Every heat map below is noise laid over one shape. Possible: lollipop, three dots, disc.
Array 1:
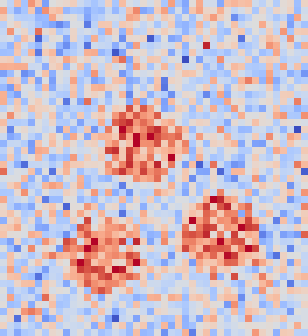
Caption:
red three dots
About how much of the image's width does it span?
two thirds
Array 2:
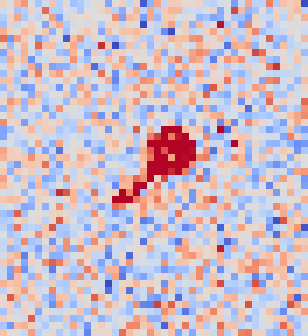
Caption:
red lollipop, centre
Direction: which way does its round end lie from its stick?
up and right
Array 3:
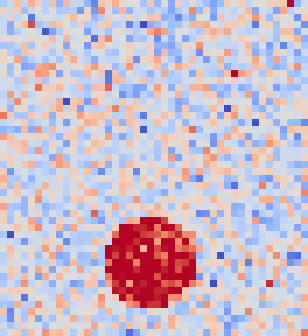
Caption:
red disc, bottom middle
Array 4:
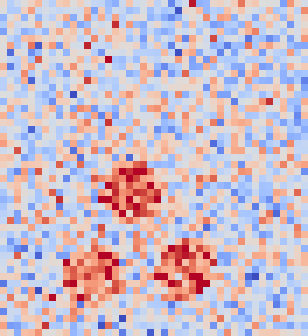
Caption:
red three dots
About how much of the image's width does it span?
half
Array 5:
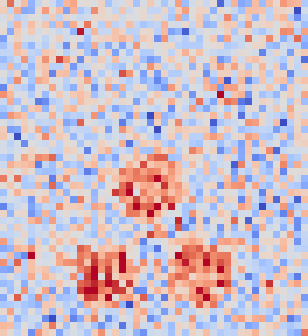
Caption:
red three dots
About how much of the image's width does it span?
half
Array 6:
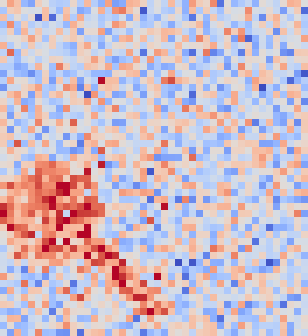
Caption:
red lollipop
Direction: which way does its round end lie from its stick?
up and left
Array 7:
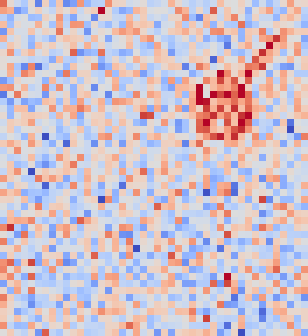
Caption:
red lollipop, top right
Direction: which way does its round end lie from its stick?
down and left
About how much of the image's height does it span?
a third
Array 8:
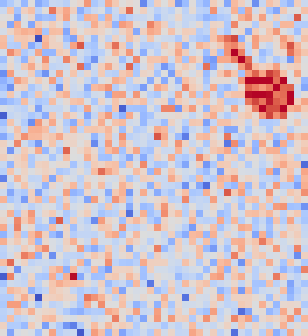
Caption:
red lollipop, top right
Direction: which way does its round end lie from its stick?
down and right
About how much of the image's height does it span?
a quarter
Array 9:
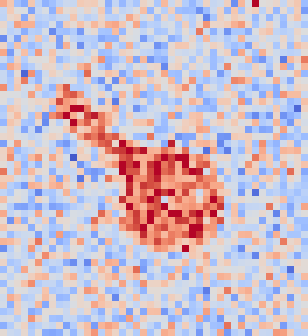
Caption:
red lollipop
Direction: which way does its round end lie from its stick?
down and right
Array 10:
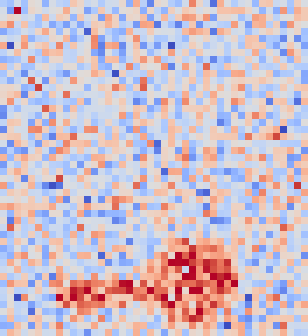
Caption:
red lollipop
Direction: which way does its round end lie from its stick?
right
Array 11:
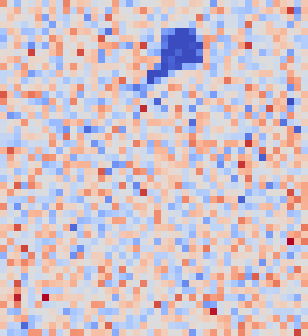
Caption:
blue lollipop, top middle
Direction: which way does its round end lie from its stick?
up and right
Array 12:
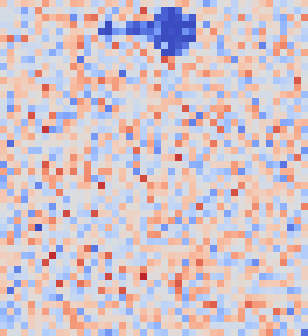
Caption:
blue lollipop, top middle
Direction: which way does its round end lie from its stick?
right
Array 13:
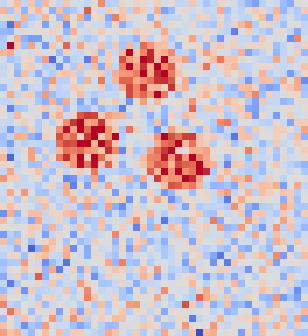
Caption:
red three dots
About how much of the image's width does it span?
half
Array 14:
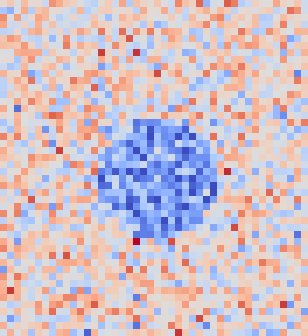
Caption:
blue disc, centre
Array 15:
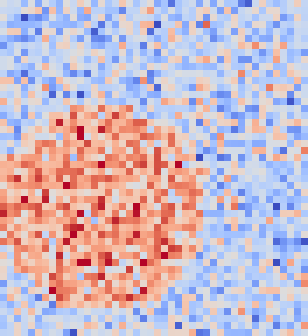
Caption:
red disc
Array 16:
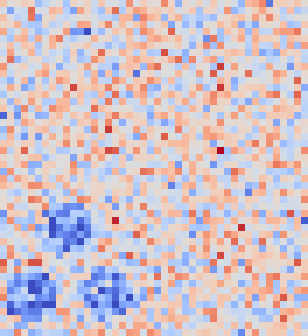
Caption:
blue three dots, bottom left
